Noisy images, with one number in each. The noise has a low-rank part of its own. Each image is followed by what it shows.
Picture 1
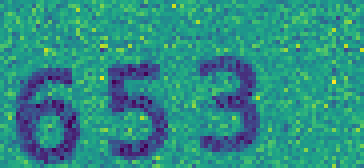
653
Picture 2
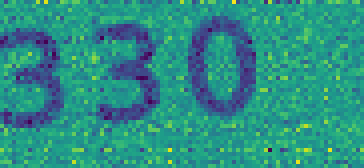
330
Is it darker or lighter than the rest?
darker
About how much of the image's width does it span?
two thirds
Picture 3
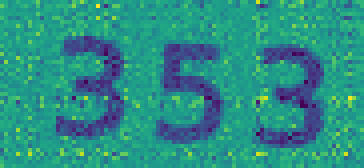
353
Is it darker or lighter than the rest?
darker
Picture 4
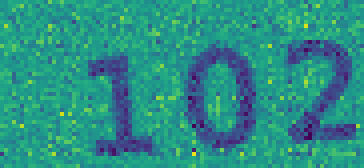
102
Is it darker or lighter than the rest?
darker
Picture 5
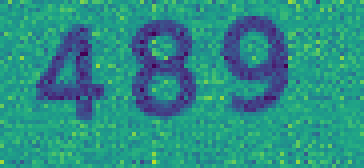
489
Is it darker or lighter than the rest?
darker
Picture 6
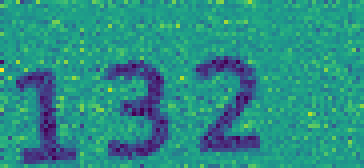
132
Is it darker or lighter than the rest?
darker
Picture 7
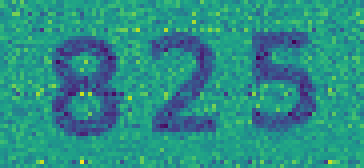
825
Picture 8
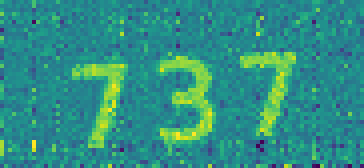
737
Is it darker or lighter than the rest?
lighter
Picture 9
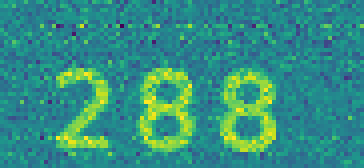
288
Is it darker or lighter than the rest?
lighter
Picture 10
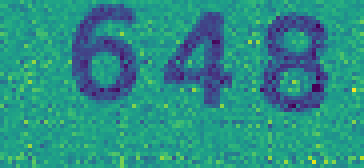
648
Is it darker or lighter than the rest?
darker
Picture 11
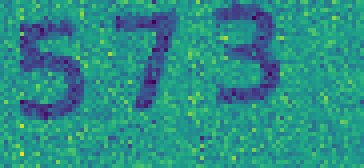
573
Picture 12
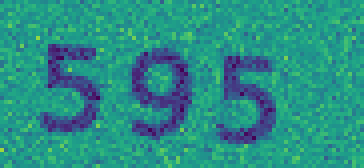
595
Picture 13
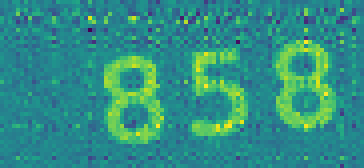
858
